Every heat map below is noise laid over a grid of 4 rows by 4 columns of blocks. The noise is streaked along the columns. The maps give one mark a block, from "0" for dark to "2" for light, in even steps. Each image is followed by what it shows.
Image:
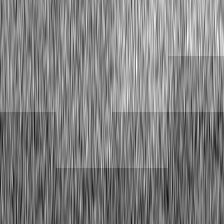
1122
1121
0110
0000
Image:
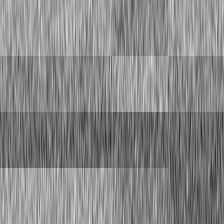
2212
1121
0000
2210
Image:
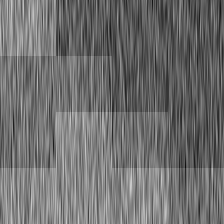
2000
1100
1210
2221
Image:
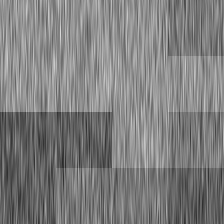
2221
2222
0021
0110
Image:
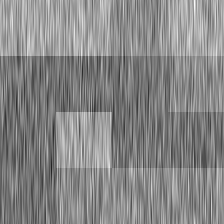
2212
0001
0200
0111
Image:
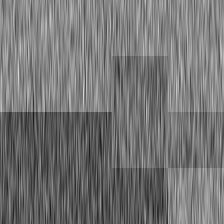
2222
2212
0011
0002
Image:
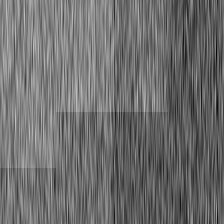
2210
2210
2100
1100
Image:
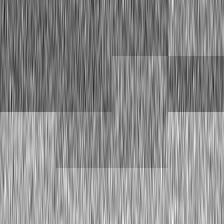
0001
0010
2112
2222
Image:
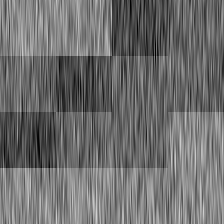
2201
1011
0112
2222
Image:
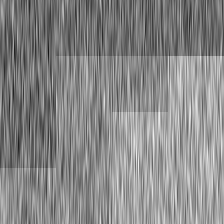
0000
0112
0122
1122
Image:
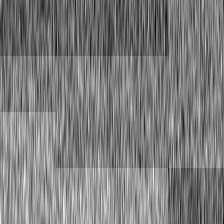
0001
1111
2111
2220
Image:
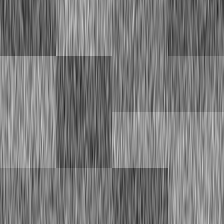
0210
2011
2022
1102
